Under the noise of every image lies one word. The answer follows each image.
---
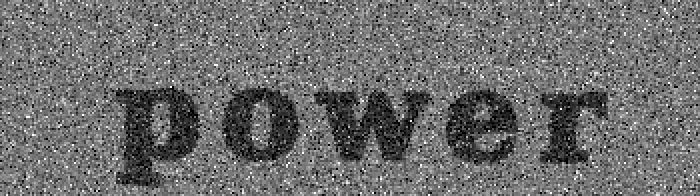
power
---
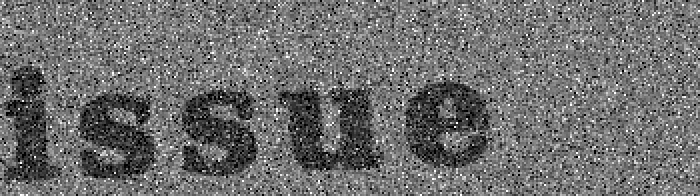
issue
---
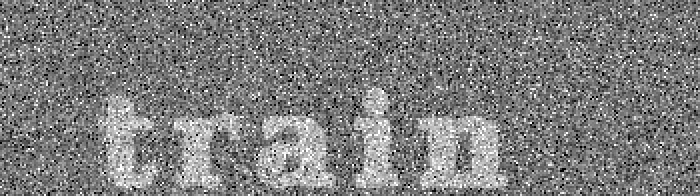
train
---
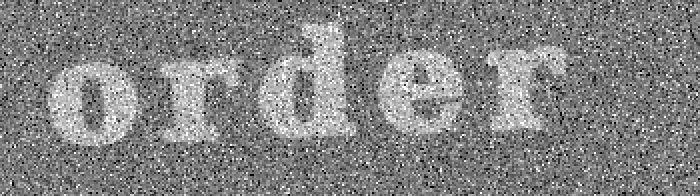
order
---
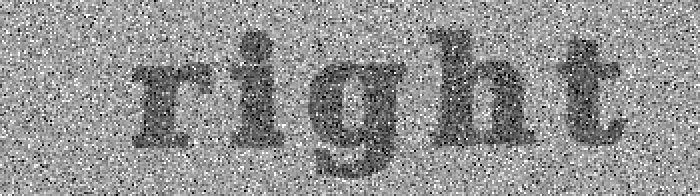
right
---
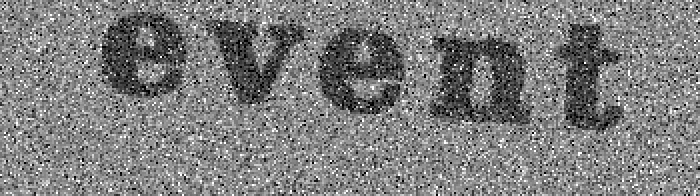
event
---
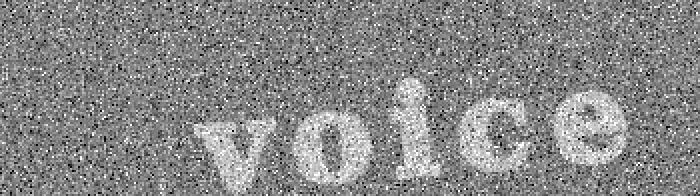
voice
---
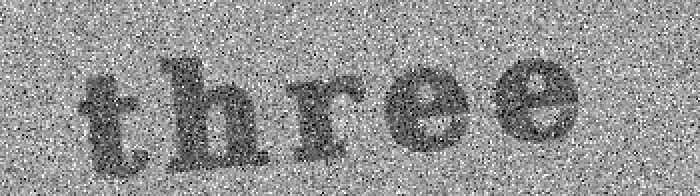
three
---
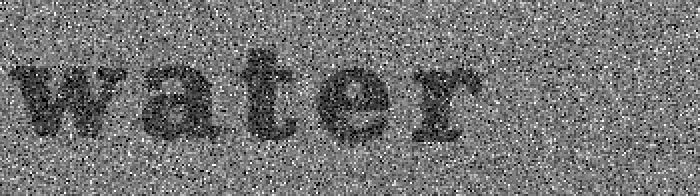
water
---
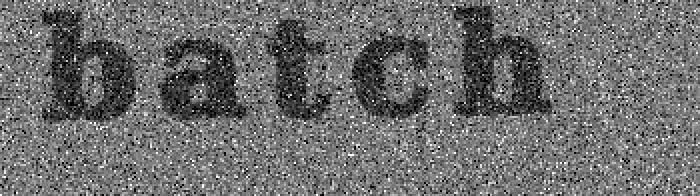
batch
